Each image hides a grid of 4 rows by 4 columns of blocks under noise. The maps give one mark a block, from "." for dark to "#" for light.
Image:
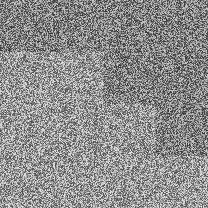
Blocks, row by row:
. . . .
# # . .
# # # .
# # # #
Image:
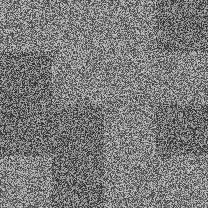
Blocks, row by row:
# # # .
. # # #
. . # .
# . # #
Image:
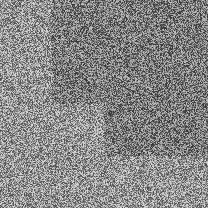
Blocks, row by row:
# . . .
# . . .
# # . .
# # # #
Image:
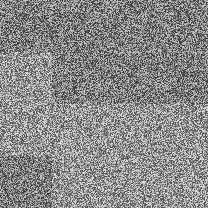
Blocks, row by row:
. . . .
# . . .
# # # #
. # # #
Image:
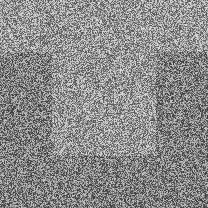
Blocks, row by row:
# # # #
. # # .
. # # .
. . . .
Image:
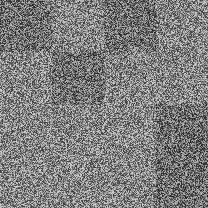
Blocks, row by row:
. # . #
# . # #
# # # .
# # # .
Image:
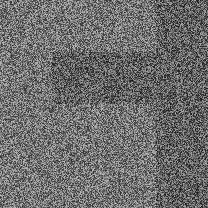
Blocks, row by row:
# # # .
# . . .
# # # .
# # # .
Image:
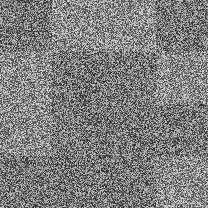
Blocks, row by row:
. # # .
# . . #
# . . .
. . . #
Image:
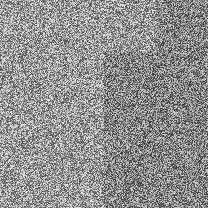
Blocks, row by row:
# # # .
# # . .
# # . .
# # . .
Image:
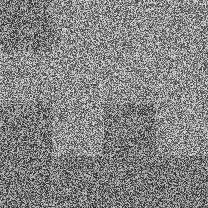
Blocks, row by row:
. # # #
# # # #
. # . #
. . . .
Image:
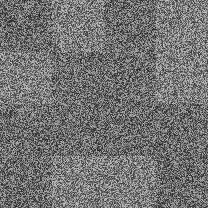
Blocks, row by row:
. # . #
# . . #
. . . .
. # # .
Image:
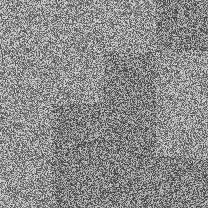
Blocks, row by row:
# # # .
# # . #
# . . #
# . . .
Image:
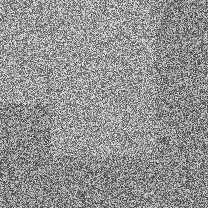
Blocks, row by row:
# # # .
# # # .
. # # .
. . . .
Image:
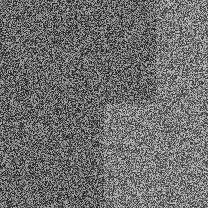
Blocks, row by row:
. . . #
. . . #
. . # #
. . # #
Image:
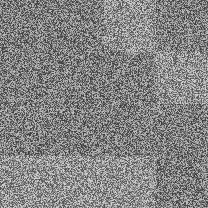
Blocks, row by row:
. . # .
. . . #
. . . .
# # # .
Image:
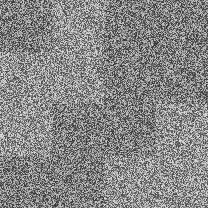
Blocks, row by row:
. # . .
# # . .
# . . #
. . # #
